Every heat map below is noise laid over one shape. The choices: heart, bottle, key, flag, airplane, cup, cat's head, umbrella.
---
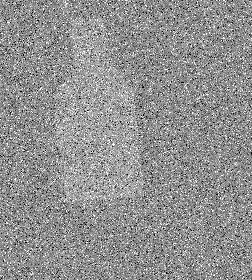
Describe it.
light bottle
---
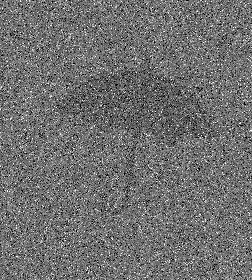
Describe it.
dark umbrella
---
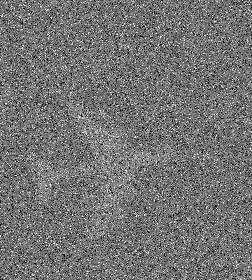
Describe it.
light airplane
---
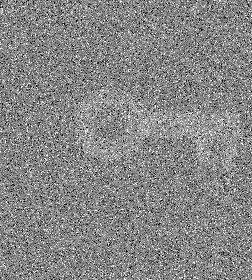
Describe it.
light key
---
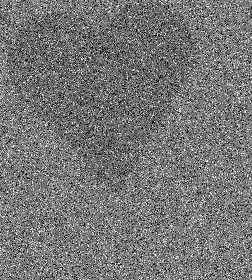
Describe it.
dark heart
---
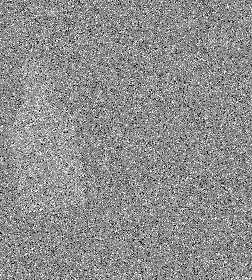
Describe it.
light bottle
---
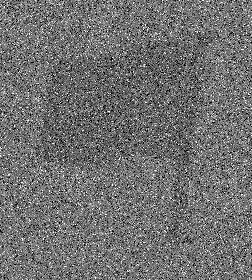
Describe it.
dark flag
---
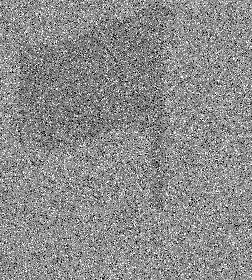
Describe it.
dark flag
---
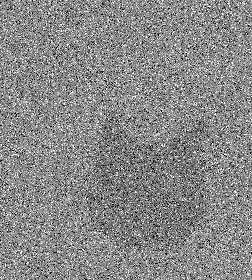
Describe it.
dark cat's head
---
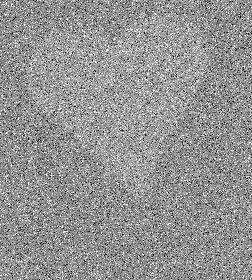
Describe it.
light heart
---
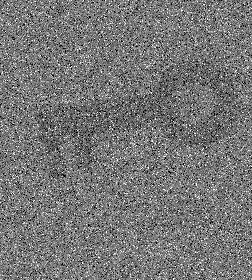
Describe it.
dark key
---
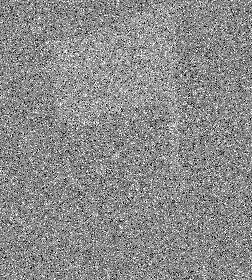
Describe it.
light flag
